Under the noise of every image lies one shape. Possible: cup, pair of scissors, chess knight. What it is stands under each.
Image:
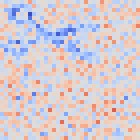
pair of scissors
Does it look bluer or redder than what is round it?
bluer
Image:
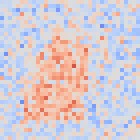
chess knight
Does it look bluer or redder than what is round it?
redder
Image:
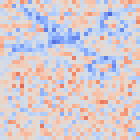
pair of scissors
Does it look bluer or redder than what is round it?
bluer
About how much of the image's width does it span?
nearly all
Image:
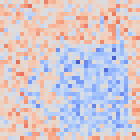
cup
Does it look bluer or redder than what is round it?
bluer
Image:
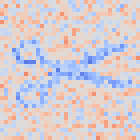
pair of scissors
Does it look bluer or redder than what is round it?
bluer
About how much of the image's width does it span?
nearly all
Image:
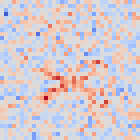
pair of scissors
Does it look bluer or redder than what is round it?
redder
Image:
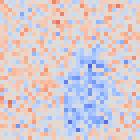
chess knight
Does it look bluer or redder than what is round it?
bluer
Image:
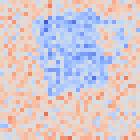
cup
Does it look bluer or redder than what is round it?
bluer
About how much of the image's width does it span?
two thirds
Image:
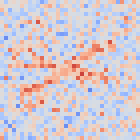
pair of scissors
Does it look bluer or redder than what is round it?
redder
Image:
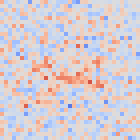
pair of scissors
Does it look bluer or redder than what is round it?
redder
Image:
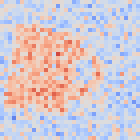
cup
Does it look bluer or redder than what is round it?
redder
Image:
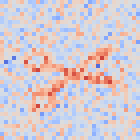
pair of scissors
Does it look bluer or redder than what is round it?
redder
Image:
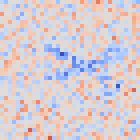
pair of scissors
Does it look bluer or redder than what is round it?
bluer
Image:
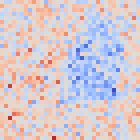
chess knight
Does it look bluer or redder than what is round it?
bluer
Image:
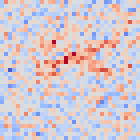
pair of scissors
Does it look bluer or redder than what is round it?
redder
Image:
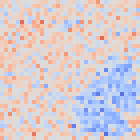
chess knight
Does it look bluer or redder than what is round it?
bluer
